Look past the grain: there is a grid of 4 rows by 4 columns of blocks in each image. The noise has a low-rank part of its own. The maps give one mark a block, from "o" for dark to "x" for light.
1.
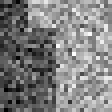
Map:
o x x x
o o x x
o o x x
o o x x
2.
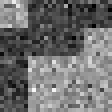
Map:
x o o o
o o o x
o x x x
o x x x
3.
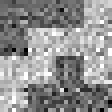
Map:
o o o x
o x x x
x x o x
x o o o
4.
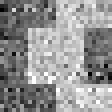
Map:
o o x x
o x x o
o x x o
o o x x
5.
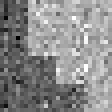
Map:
o x x x
o x x x
o o x x
o o o x
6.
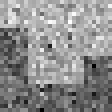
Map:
x x x x
o x x x
o x x o
o o o o
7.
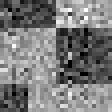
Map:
o o x x
x x o o
x x o o
o x x x
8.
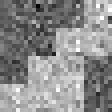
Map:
o o o x
o o x x
o x x o
x x x o
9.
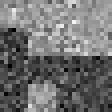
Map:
x x x x
o x x x
o o o o
o x o o
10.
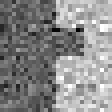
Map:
o o x x
o o o x
o o x x
o o x x
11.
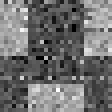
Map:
x o o x
x o o x
o o o o
o x x o
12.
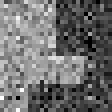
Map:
x x o o
x x o o
x x x o
x o o o
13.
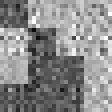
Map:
o x x x
x o x x
x o o x
o o o x
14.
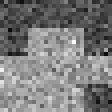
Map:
o o o o
o x x o
x x x x
x x x o
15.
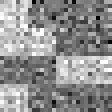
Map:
x o o o
x x o o
o o x x
x o o o
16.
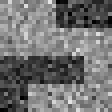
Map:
x x o o
x x x x
o o o x
o x x x
